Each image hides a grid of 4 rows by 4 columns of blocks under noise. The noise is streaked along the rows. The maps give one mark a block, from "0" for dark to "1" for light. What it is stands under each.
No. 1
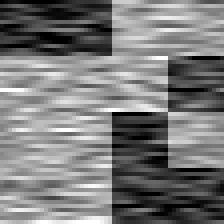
0 0 1 1
1 1 1 0
1 1 0 1
1 1 0 0
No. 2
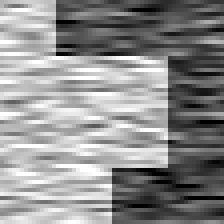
1 0 0 0
1 1 1 0
1 1 1 0
1 1 0 0
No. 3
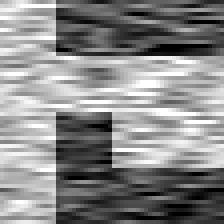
1 0 0 0
1 1 1 1
1 0 1 1
1 0 0 0
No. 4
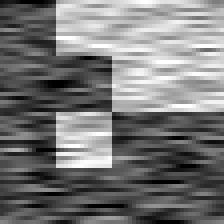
0 1 1 1
0 0 1 1
0 1 0 0
0 0 0 0
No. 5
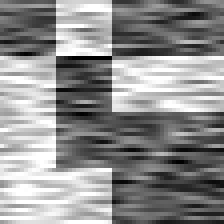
0 1 0 0
1 0 1 1
1 0 0 0
1 1 0 0
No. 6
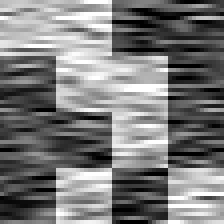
1 1 0 0
0 1 1 0
0 0 1 0
0 1 0 1
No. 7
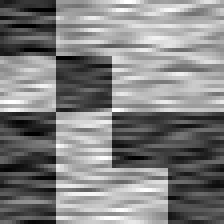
0 1 1 1
1 0 1 1
0 1 0 0
0 1 1 0
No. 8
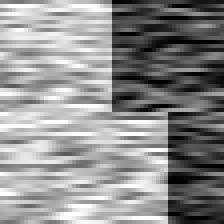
1 1 0 0
1 1 0 0
1 1 1 0
1 1 1 0
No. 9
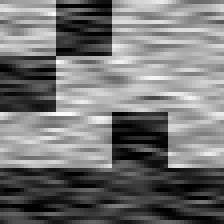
1 0 1 1
0 1 1 1
1 1 0 1
0 0 0 0
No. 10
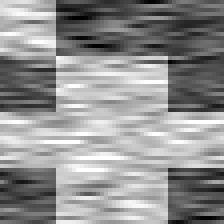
1 0 0 0
0 1 1 0
1 1 1 1
0 1 1 0
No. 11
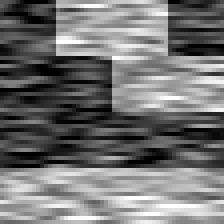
0 1 1 0
0 0 1 1
0 0 0 0
1 1 1 1
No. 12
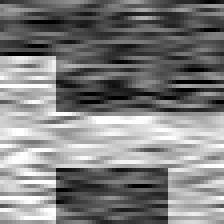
0 0 0 0
1 0 0 0
1 1 1 1
1 0 0 1
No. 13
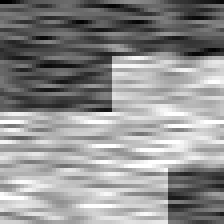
0 0 0 0
0 0 1 1
1 1 1 1
1 1 1 0
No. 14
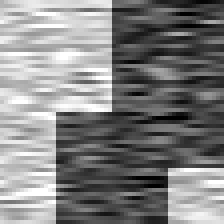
1 1 0 0
1 1 0 0
1 0 0 0
1 0 0 1
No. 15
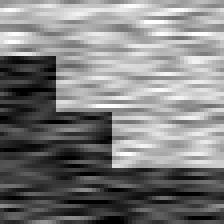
1 1 1 1
0 1 1 1
0 0 1 1
0 0 0 0
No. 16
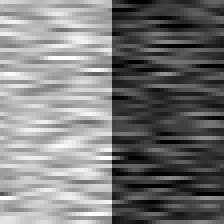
1 1 0 0
1 1 0 0
1 1 0 0
1 1 0 0
